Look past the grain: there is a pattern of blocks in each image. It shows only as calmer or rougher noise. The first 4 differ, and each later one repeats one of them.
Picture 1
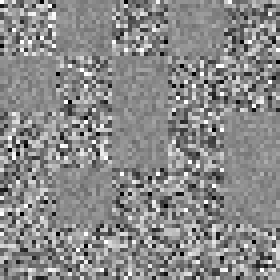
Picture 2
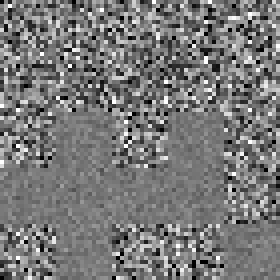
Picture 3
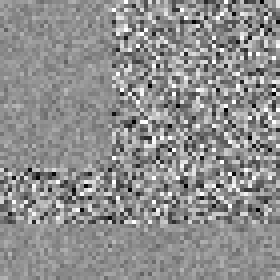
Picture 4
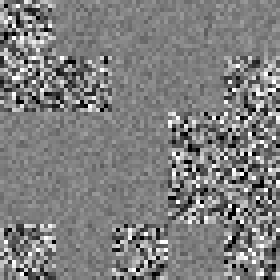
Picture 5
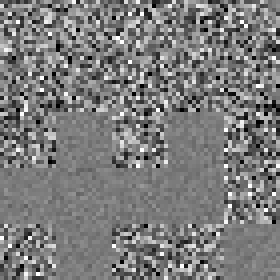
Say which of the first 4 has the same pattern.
2
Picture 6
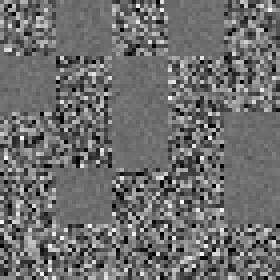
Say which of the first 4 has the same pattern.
1
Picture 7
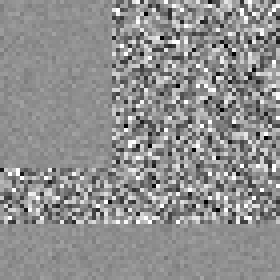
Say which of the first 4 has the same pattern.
3
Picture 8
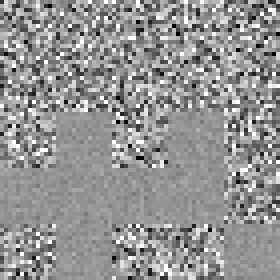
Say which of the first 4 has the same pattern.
2
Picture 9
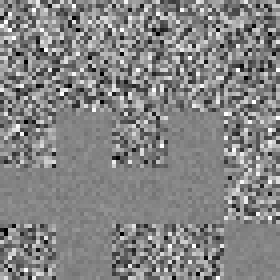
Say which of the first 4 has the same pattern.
2
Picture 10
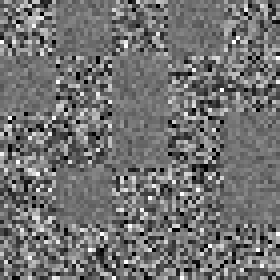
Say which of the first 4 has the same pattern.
1
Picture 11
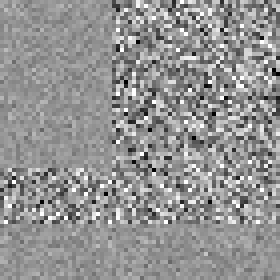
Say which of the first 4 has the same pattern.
3
